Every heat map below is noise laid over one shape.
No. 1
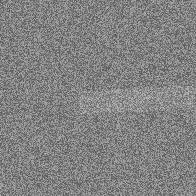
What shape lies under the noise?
bar
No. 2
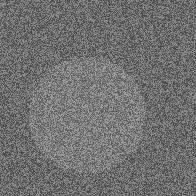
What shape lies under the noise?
disc
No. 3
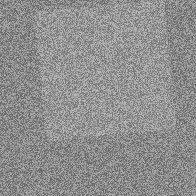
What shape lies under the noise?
square
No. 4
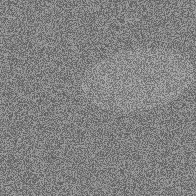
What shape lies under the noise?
ellipse
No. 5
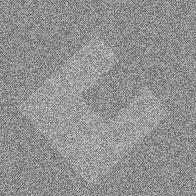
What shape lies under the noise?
square with a notch
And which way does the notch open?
up and right
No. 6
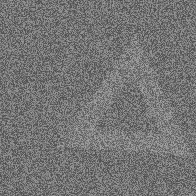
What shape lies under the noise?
triangle frame
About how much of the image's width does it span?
two thirds
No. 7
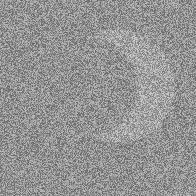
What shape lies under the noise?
crescent
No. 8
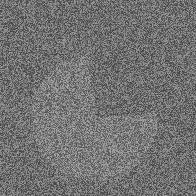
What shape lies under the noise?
disc with a wedge cut out
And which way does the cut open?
up and right
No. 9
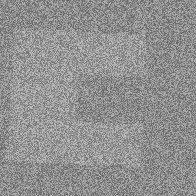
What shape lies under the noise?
square with a notch
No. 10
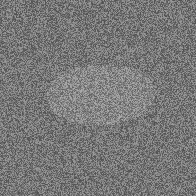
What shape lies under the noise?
ellipse
